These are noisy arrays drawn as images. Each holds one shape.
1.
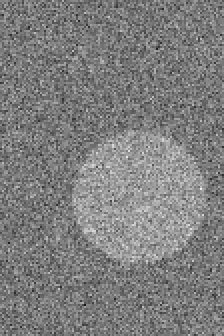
disc
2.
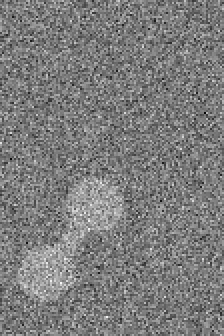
dumbbell
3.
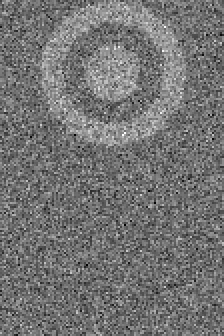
bullseye
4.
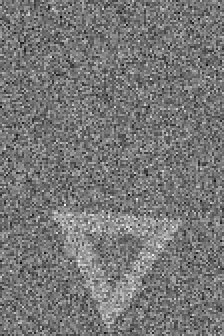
triangle frame
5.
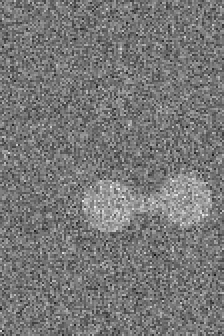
dumbbell
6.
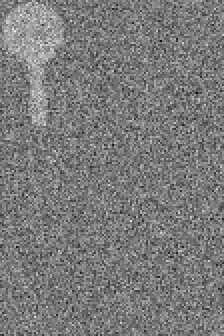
lollipop
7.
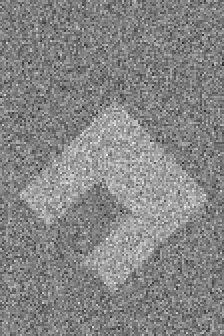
square with a notch
